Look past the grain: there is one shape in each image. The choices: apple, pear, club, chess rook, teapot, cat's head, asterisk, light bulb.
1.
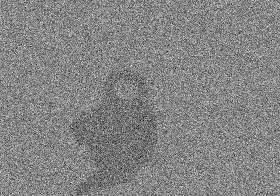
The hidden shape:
teapot
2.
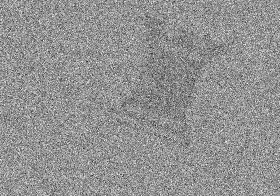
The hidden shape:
chess rook
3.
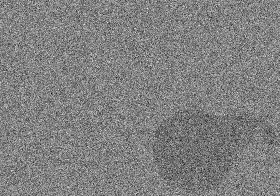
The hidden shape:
pear
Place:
bottom right
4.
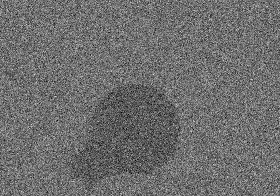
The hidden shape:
light bulb
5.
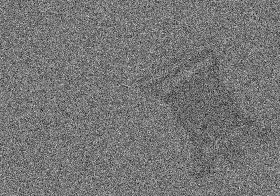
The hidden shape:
chess rook
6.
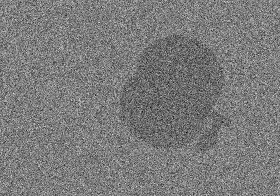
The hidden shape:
apple
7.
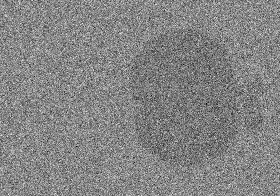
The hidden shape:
apple
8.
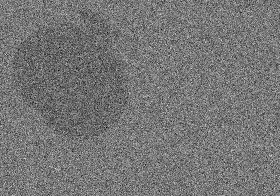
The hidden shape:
apple
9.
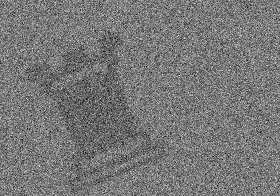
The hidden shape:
chess rook
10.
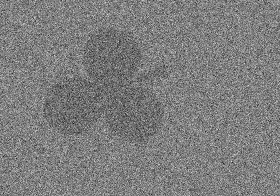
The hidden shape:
club
